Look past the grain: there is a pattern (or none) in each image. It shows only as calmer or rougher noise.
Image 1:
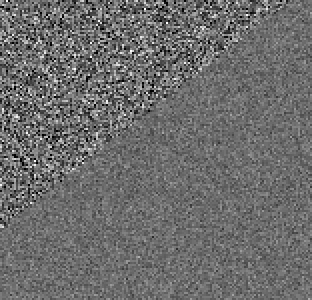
a sharp edge
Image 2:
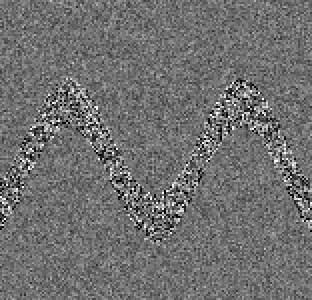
a wavy band
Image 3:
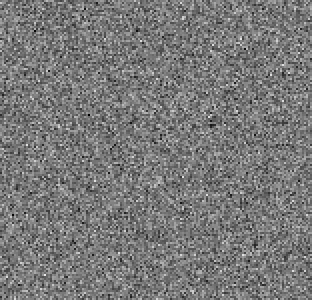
only noise
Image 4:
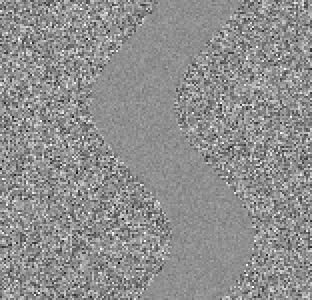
a wavy band
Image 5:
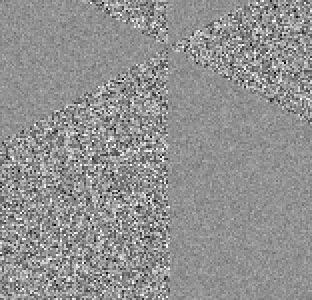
spokes from one point
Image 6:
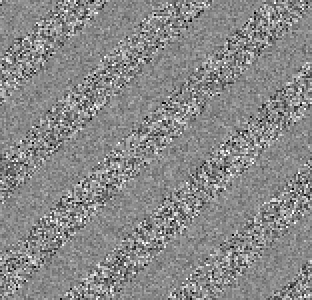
diagonal stripes
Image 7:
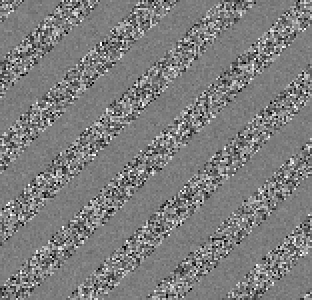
diagonal stripes
